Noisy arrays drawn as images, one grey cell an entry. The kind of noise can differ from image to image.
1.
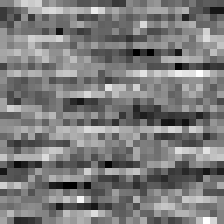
streaked along the rows
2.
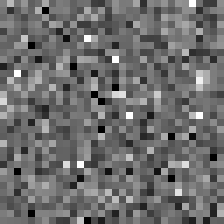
heavy tails
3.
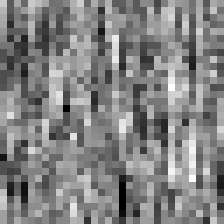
streaked along the columns
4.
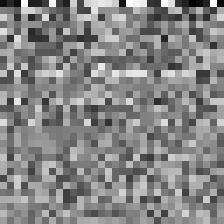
rows of uneven size
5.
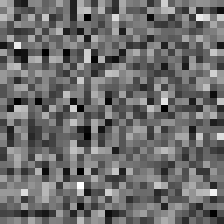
low rank plus noise
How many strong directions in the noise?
three or four
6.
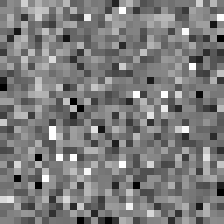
heavy tails
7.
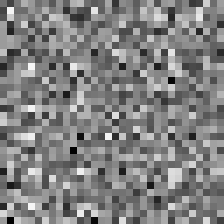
low rank plus noise
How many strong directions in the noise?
three or four
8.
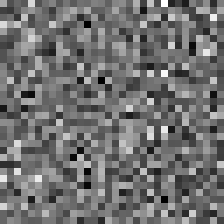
low rank plus noise
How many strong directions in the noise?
five to eight
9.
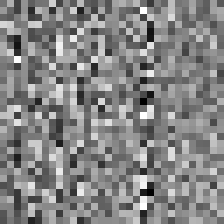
columns of uneven size
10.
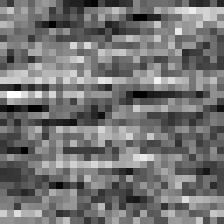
streaked along the rows
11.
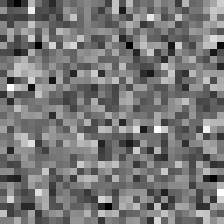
low rank plus noise
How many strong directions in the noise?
five to eight
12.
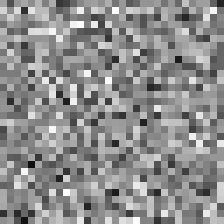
independent entries
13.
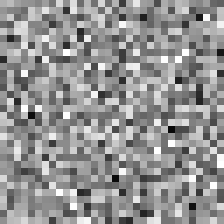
independent entries
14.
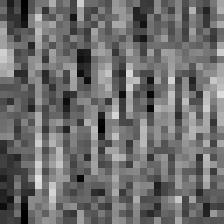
streaked along the columns
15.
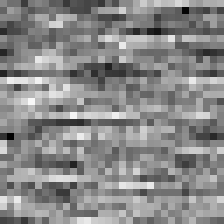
streaked along the rows
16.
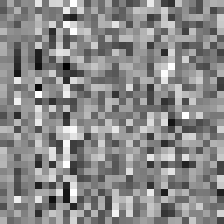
columns of uneven size
